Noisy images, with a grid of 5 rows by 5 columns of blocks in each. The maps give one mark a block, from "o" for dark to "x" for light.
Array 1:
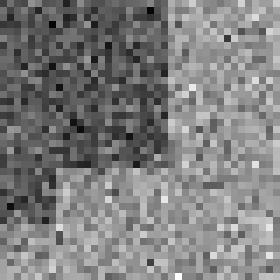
o o o x x
o o o x x
o o o x x
o x x x x
x x x x x
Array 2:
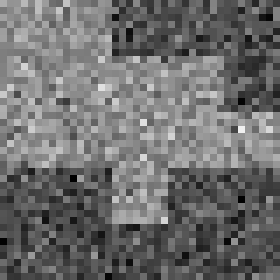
x x o o o
x x x x o
x x x x x
o o x o o
o o o o o
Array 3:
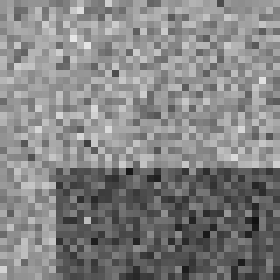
x x x x x
x x x x x
x x x x x
x o o o o
x o o o o
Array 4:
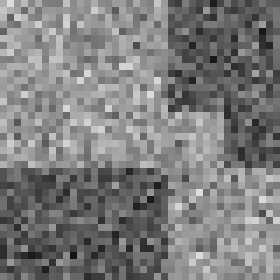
x x x o o
x x x o o
x x x x o
o o o x x
o o o x x
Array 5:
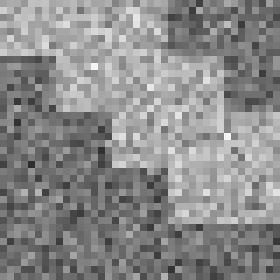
x x x o o
o x x x o
o o x x x
o o o x x
o o o o o
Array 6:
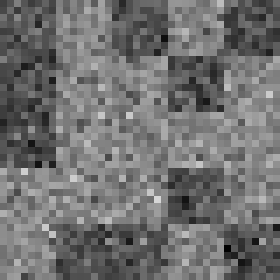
o x o x o
o x x o x
o x x x x
x x x o x
x o o x o
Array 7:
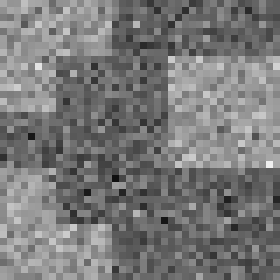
x x o o o
x o o x x
o o o x x
x o o o o
x x o o o
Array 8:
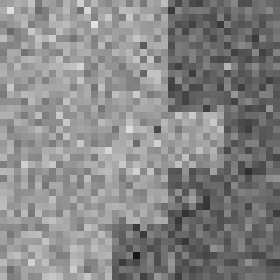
x x x o o
x x x o o
x x x x o
x x x o o
x x o o o
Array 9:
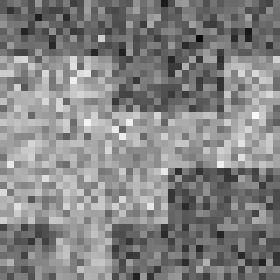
o o o o o
x x o o x
x x x x x
x x x o o
o x o o o
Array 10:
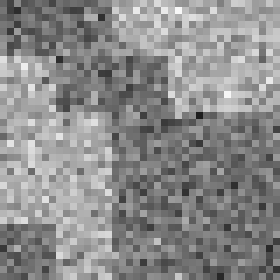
o o x x x
x o o x x
x x o o o
x x o o o
o x o o o
